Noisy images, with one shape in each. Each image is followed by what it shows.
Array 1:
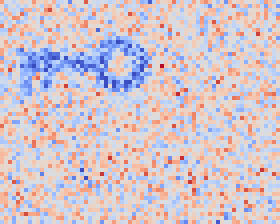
key
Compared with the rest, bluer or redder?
bluer
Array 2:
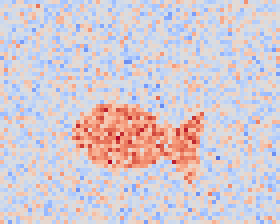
fish
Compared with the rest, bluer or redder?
redder
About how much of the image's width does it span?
half
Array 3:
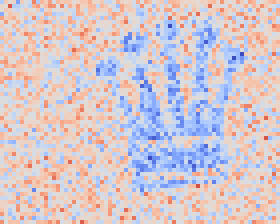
chess queen
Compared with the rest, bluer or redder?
bluer
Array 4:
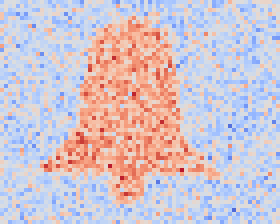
bell
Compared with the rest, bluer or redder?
redder
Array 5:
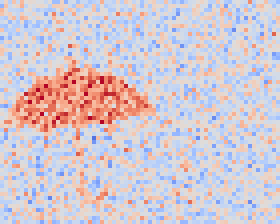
umbrella
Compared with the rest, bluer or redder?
redder
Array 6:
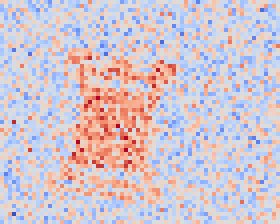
chess rook
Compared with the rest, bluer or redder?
redder
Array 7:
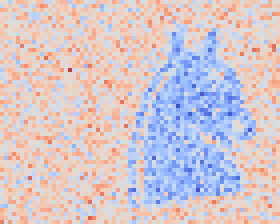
chess knight
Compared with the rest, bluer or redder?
bluer
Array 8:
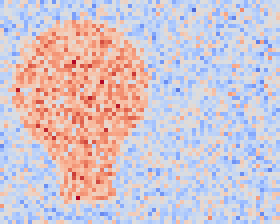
light bulb
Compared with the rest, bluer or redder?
redder
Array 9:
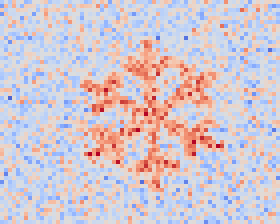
snowflake
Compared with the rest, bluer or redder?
redder
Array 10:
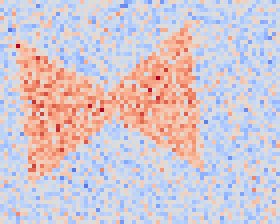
bow tie
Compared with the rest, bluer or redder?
redder
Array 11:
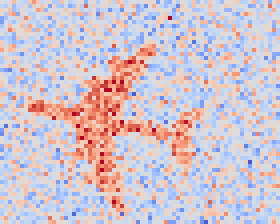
airplane
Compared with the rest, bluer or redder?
redder
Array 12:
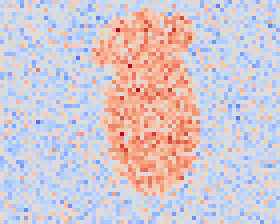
footprint
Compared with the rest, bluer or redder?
redder
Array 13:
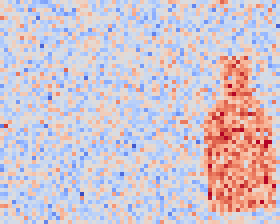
bottle
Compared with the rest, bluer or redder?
redder
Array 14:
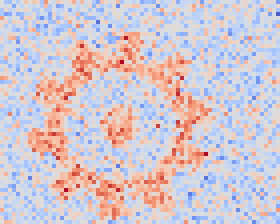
gear
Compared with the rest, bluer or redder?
redder
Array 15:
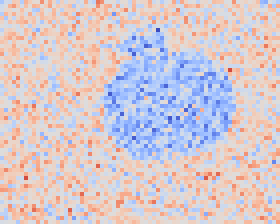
apple
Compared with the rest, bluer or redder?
bluer
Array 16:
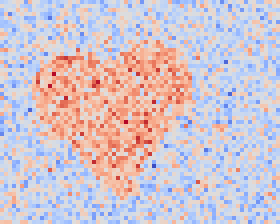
heart
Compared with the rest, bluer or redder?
redder
